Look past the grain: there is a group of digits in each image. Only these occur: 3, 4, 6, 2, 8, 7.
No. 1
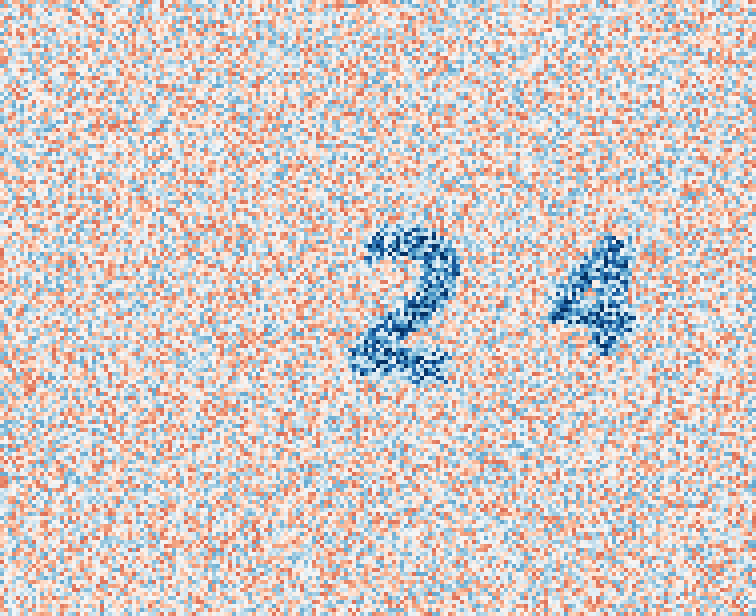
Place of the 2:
centre
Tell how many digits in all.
2
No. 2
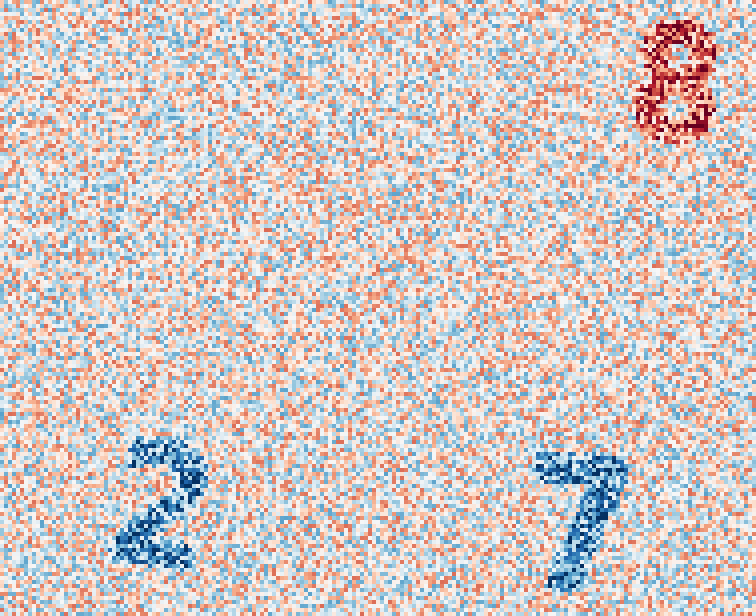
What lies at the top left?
nothing
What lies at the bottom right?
7
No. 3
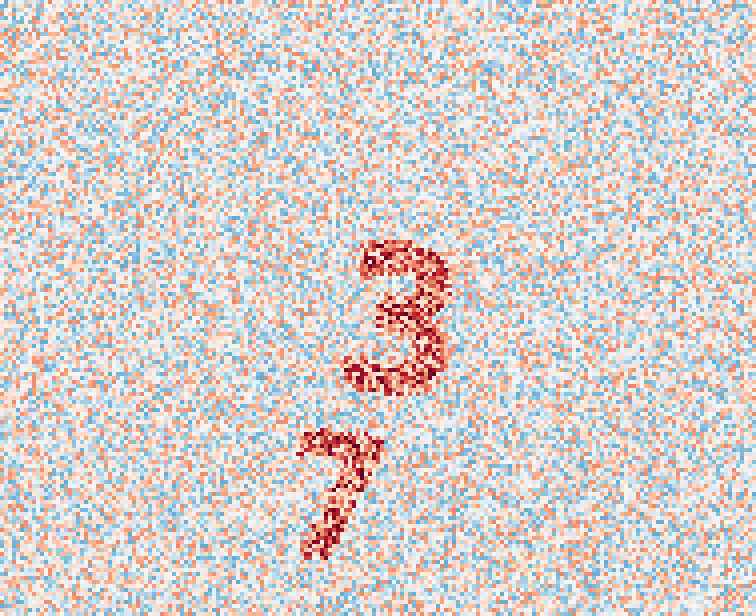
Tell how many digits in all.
2
